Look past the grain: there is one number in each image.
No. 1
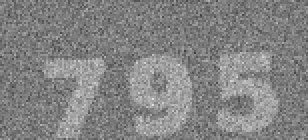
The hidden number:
795
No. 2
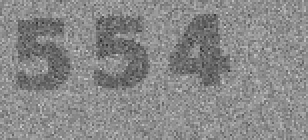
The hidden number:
554
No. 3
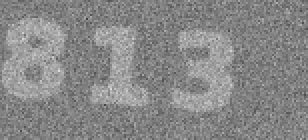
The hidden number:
813
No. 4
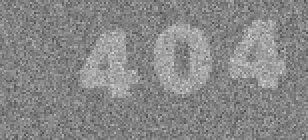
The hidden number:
404
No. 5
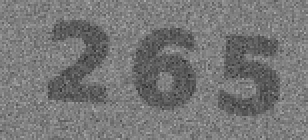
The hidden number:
265
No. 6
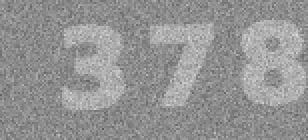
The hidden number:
378
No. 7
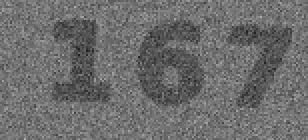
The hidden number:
167
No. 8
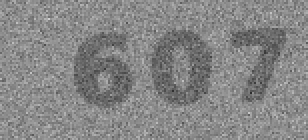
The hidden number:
607
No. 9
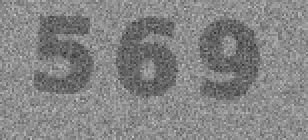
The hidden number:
569
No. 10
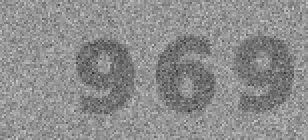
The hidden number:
969
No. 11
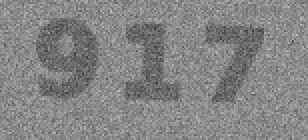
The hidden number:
917
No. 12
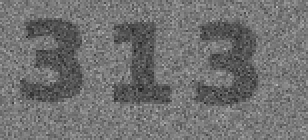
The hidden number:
313
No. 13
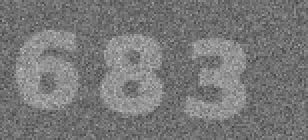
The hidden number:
683
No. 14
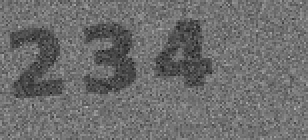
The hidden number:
234
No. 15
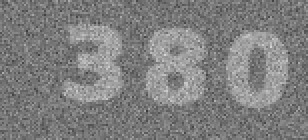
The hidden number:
380
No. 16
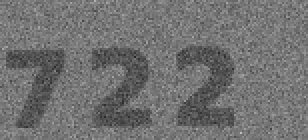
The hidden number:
722
